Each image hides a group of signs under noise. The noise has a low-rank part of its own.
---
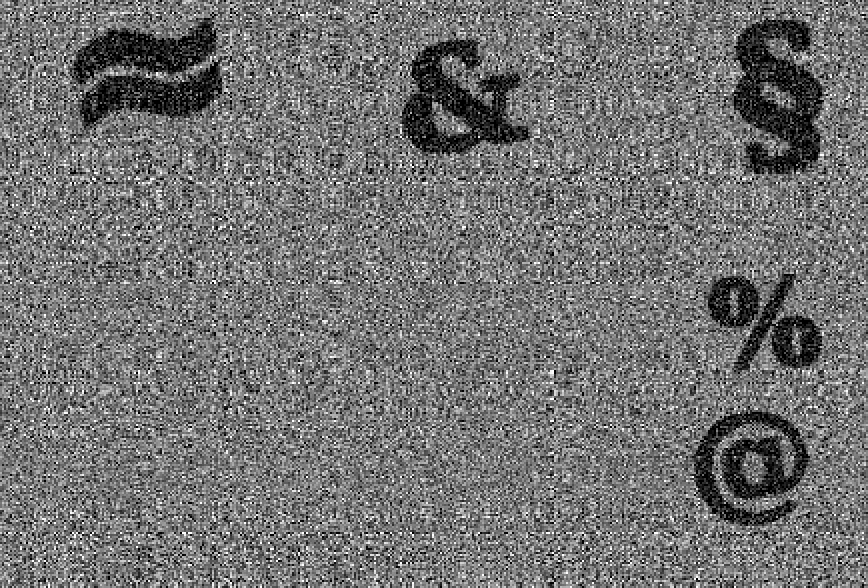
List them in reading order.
top left: approximately sign; top middle: ampersand; top right: section sign; middle right: percent sign; bottom right: at sign
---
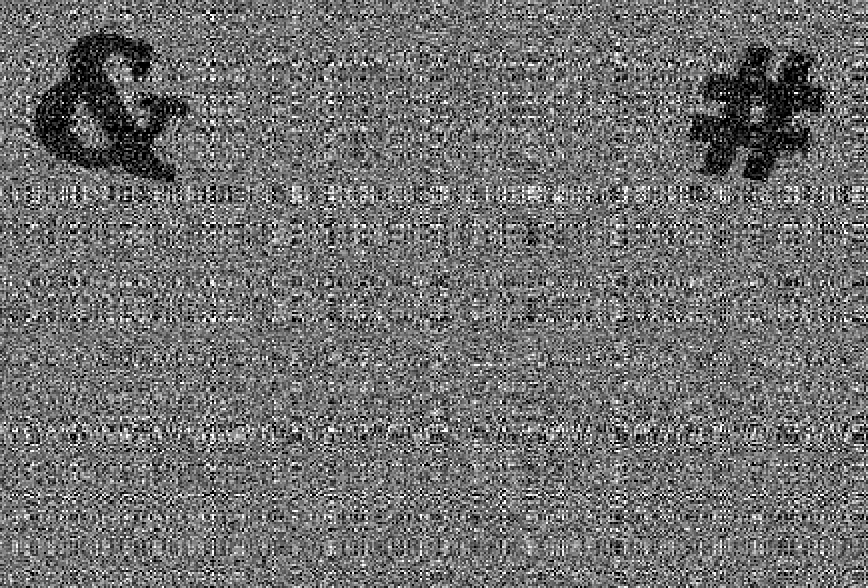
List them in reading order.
top left: ampersand; top right: hash sign
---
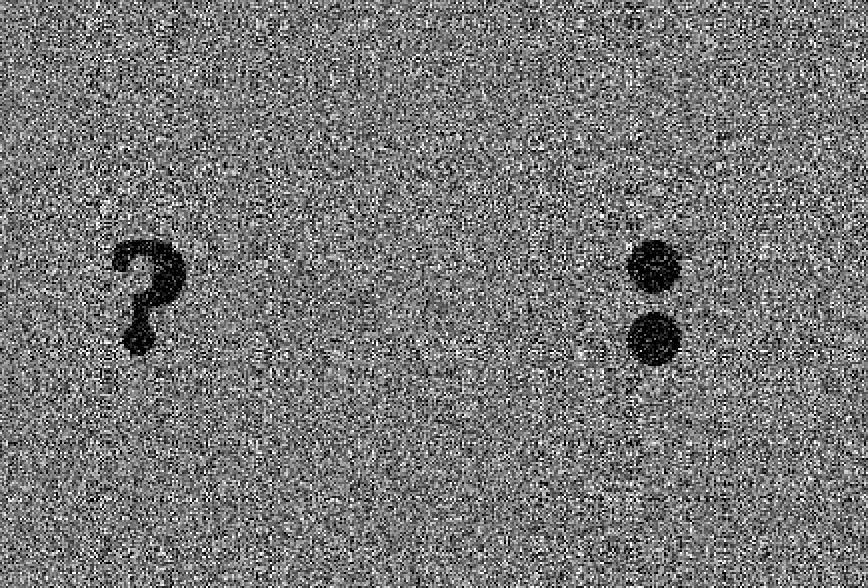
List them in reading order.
middle left: question mark; middle right: colon
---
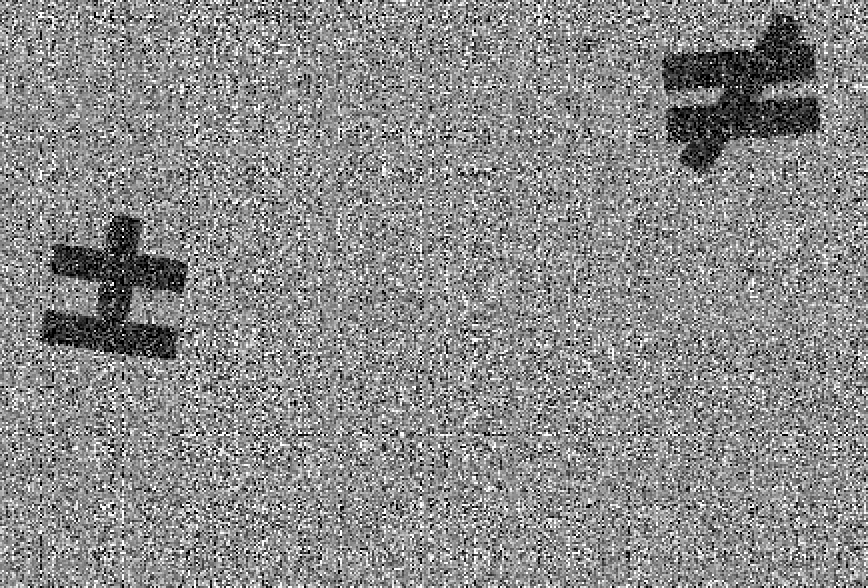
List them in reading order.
top right: not-equal sign; middle left: plus-minus sign
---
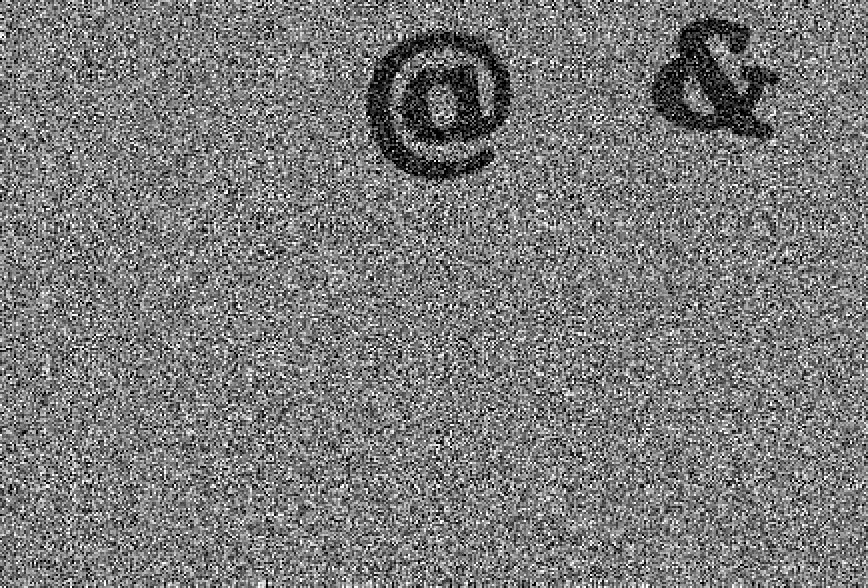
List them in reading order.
top middle: at sign; top right: ampersand
